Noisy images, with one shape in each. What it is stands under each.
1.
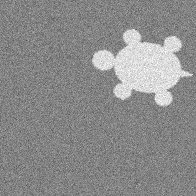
turtle
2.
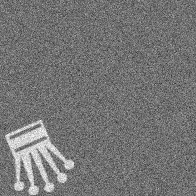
chess queen
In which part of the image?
bottom left
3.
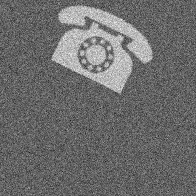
telephone
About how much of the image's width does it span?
half
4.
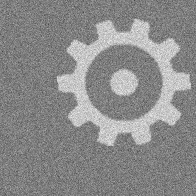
gear
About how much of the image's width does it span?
two thirds
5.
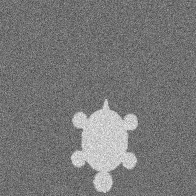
turtle
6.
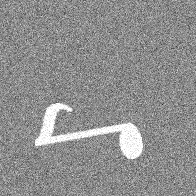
musical note
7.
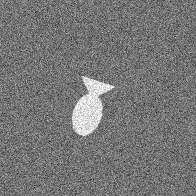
fish
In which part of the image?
centre
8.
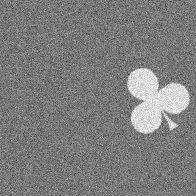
club
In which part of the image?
middle right
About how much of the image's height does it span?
a third
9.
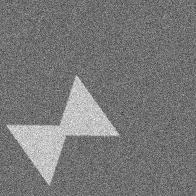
bow tie
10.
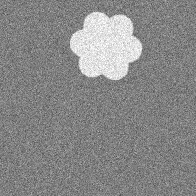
flower
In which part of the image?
top middle
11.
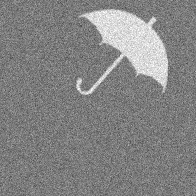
umbrella
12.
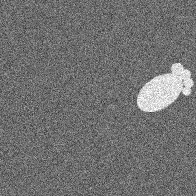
footprint
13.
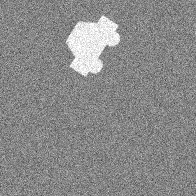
car
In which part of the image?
top middle
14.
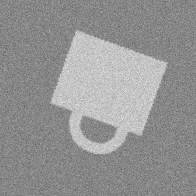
cup
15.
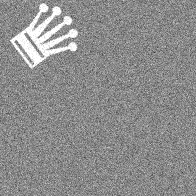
chess queen
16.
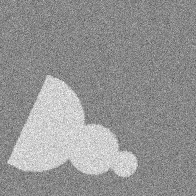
chess pawn
